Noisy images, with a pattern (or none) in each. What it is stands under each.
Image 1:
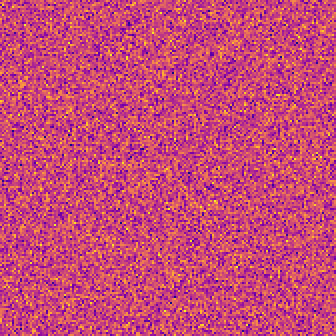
only noise
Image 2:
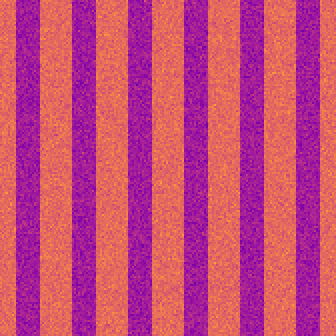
vertical stripes
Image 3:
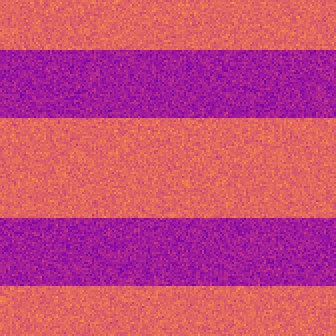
horizontal stripes
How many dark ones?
2
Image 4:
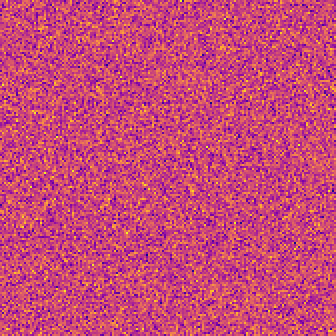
only noise
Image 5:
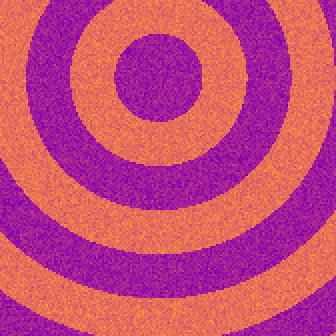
rings round one point
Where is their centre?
top middle
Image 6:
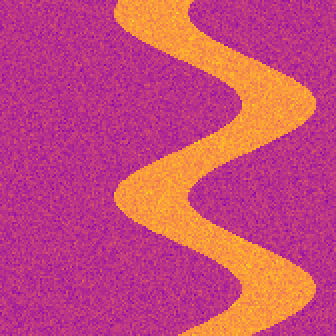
a wavy band
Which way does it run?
top to bottom
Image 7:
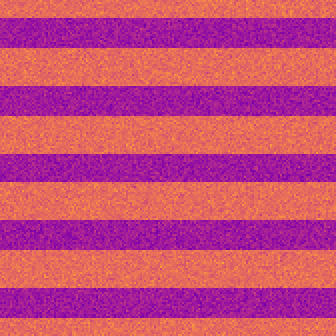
horizontal stripes
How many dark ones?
5
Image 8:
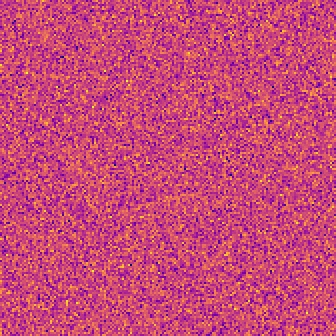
only noise
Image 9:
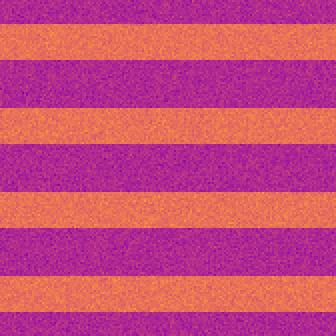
horizontal stripes
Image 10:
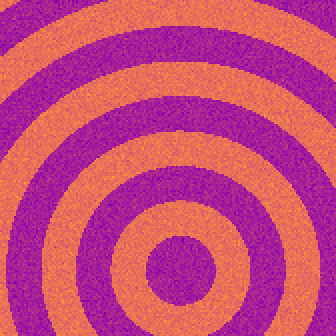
rings round one point
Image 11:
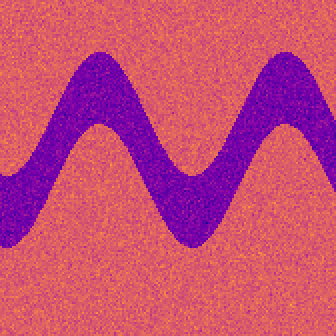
a wavy band
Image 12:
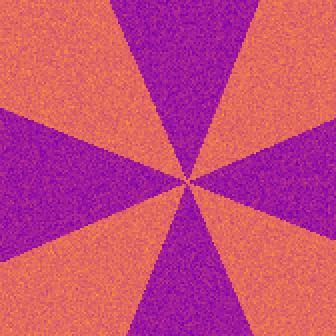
spokes from one point
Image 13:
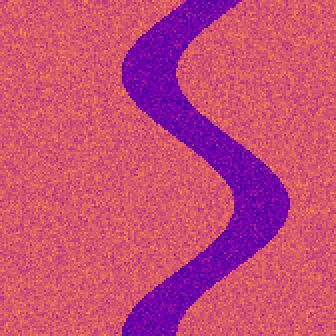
a wavy band
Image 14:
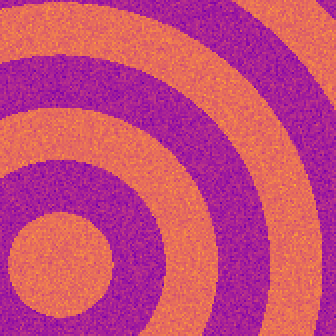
rings round one point
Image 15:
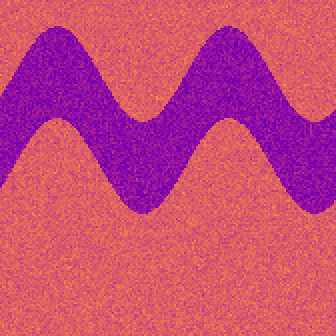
a wavy band
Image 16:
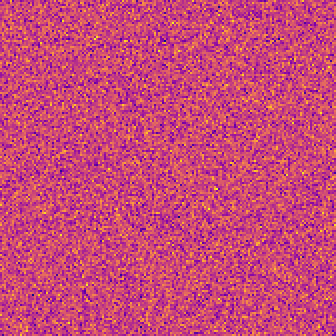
only noise
